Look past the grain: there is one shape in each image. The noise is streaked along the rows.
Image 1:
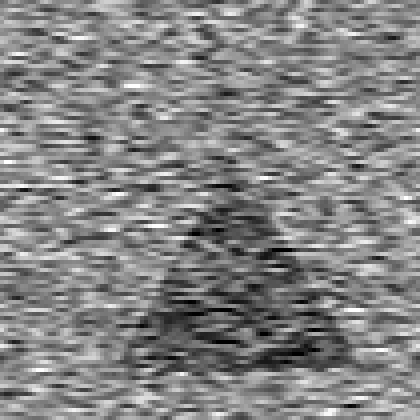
triangle
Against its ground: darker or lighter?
darker
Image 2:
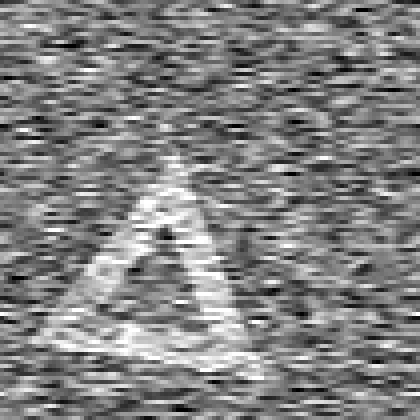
triangle frame
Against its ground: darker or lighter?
lighter
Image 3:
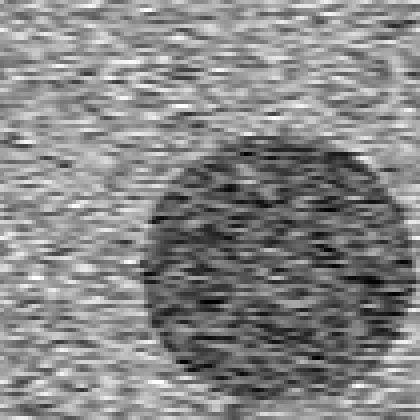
disc
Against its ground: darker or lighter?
darker
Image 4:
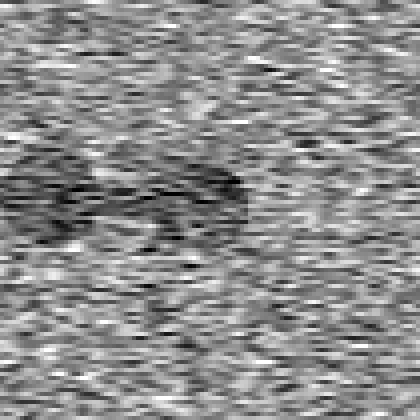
dumbbell
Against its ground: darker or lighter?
darker
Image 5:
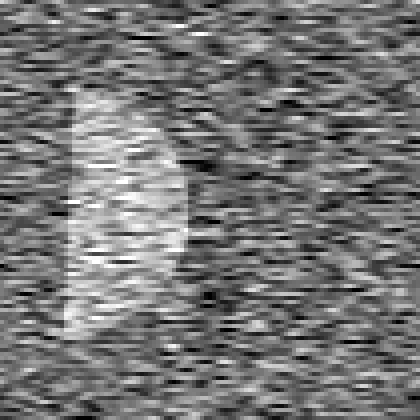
half disc
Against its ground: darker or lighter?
lighter
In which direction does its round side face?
right
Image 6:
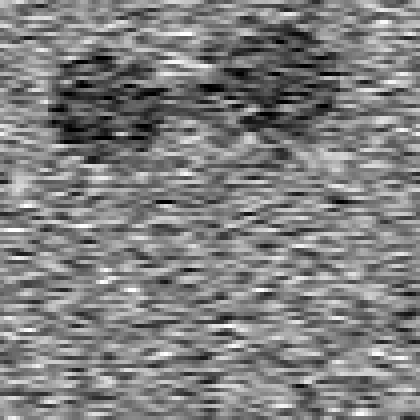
dumbbell
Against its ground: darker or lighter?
darker
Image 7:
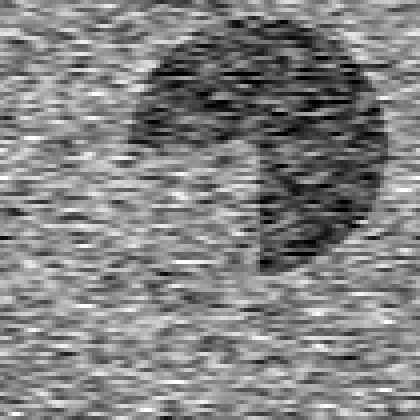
disc with a wedge cut out
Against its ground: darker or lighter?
darker
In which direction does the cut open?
down and left
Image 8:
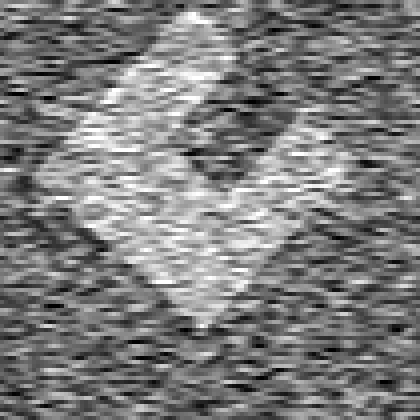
square with a notch
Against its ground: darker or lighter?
lighter
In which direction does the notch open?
up and right
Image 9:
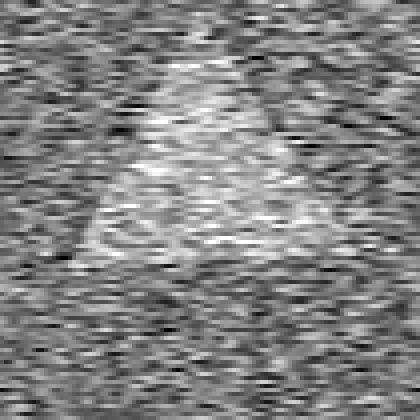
triangle
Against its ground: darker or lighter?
lighter
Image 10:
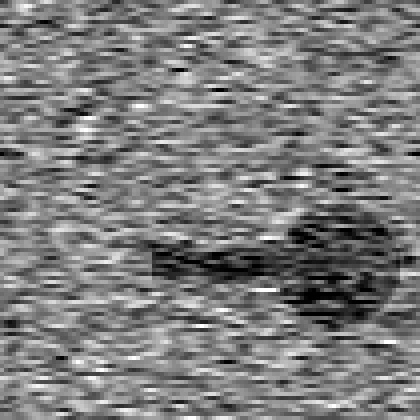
lollipop
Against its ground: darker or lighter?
darker
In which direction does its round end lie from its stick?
right
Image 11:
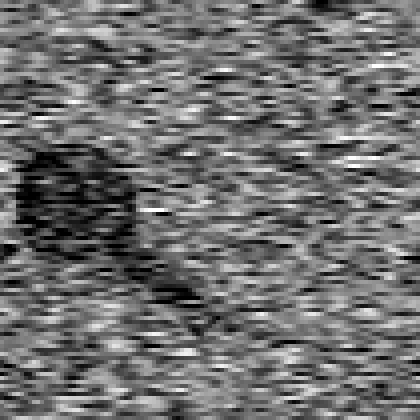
lollipop
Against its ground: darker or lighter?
darker
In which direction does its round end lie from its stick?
up and left
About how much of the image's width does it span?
half
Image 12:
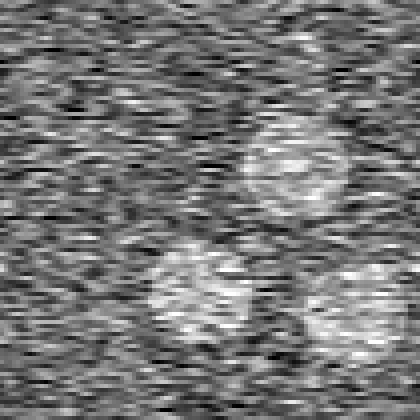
three dots
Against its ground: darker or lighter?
lighter
